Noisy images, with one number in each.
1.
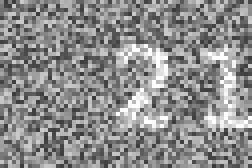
21
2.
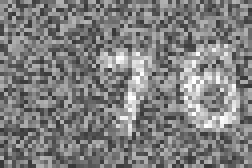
76
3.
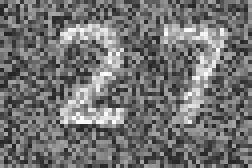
27
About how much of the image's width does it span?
two thirds
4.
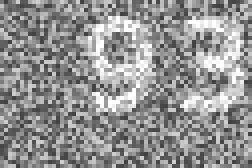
93
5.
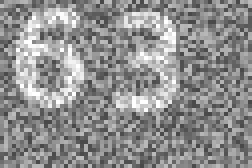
63
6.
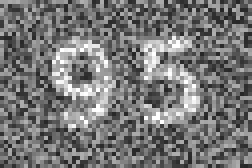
95
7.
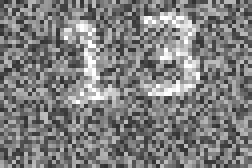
13
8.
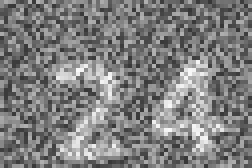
24
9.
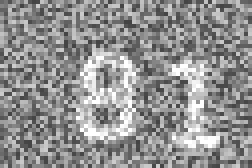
81
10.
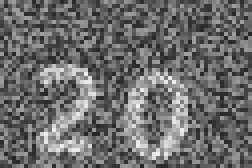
20
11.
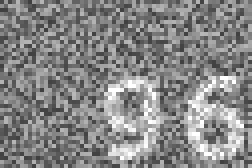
96
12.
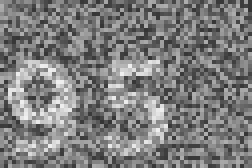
95
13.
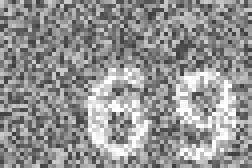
69
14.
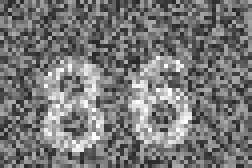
86
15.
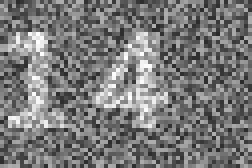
14
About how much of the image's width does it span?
two thirds
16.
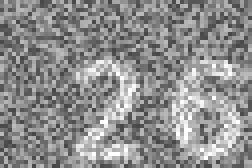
26
